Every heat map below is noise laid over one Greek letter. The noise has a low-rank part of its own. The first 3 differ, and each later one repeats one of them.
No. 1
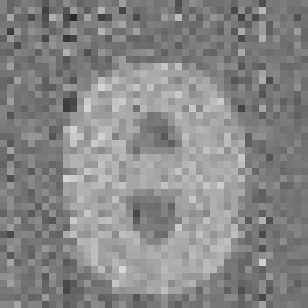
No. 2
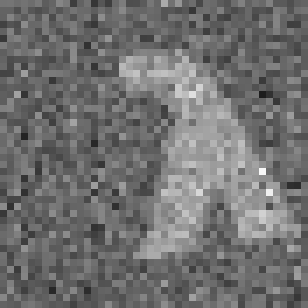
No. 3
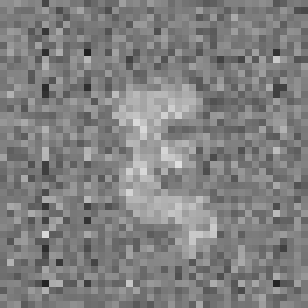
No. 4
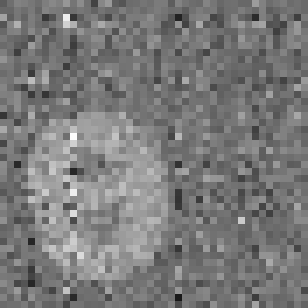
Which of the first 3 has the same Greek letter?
1
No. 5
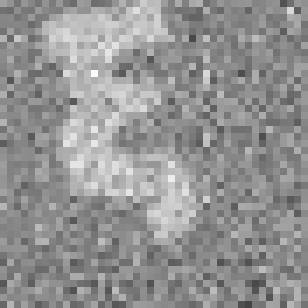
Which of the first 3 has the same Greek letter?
3
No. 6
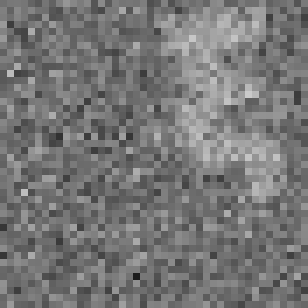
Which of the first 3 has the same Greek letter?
3
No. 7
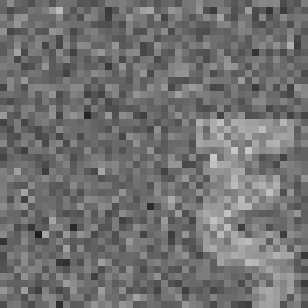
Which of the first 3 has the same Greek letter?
3
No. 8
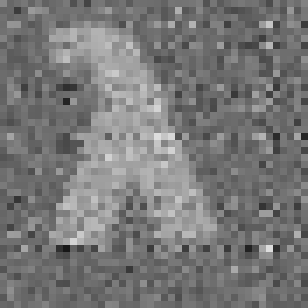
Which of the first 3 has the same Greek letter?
2
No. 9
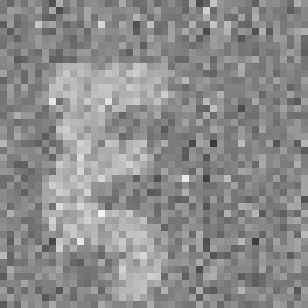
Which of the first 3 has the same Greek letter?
3
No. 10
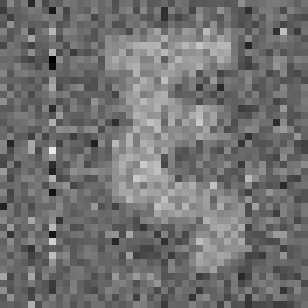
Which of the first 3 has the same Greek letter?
3
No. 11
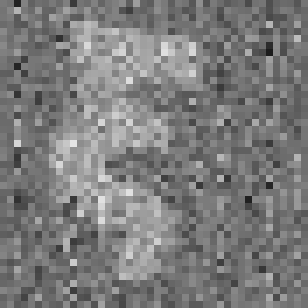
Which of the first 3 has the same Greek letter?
3
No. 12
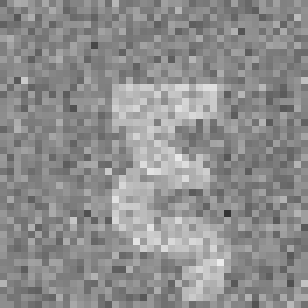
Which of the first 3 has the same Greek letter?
3
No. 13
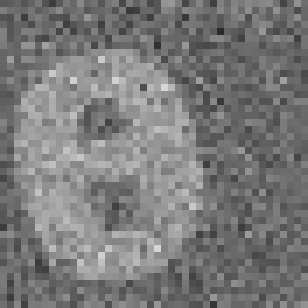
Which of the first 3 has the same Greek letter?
1
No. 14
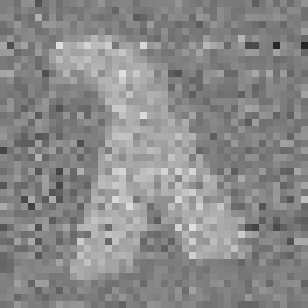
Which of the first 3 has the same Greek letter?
2
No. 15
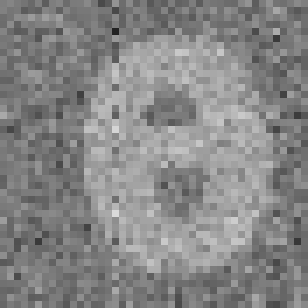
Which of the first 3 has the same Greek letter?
1
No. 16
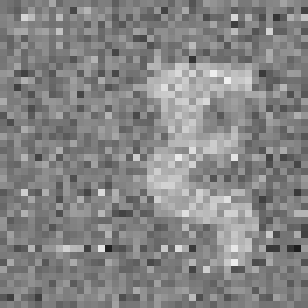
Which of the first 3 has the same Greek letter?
3
